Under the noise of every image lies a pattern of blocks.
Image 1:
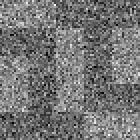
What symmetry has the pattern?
the same after a half turn
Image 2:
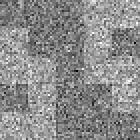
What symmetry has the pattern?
the same after a half turn
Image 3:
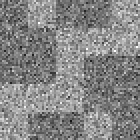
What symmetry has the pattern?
the same after a half turn
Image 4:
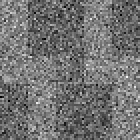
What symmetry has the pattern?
the same after a half turn
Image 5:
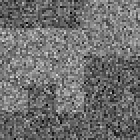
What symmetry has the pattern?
no symmetry
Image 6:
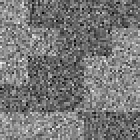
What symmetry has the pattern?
no symmetry
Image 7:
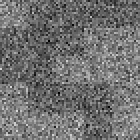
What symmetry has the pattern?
no symmetry
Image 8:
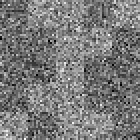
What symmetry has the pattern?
the same after a half turn
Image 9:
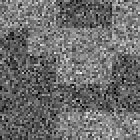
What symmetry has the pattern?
no symmetry
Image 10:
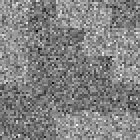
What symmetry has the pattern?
mirrored about the diagonal from the bottom left
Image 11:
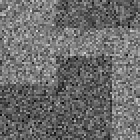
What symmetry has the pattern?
no symmetry
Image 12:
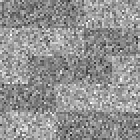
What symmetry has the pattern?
the same after a half turn
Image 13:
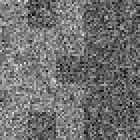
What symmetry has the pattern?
top and bottom mirror each other
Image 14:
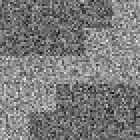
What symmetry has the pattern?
the same after a half turn
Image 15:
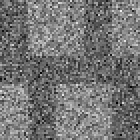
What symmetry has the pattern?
the same after a half turn
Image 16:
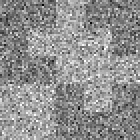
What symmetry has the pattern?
mirrored about the diagonal from the bottom left
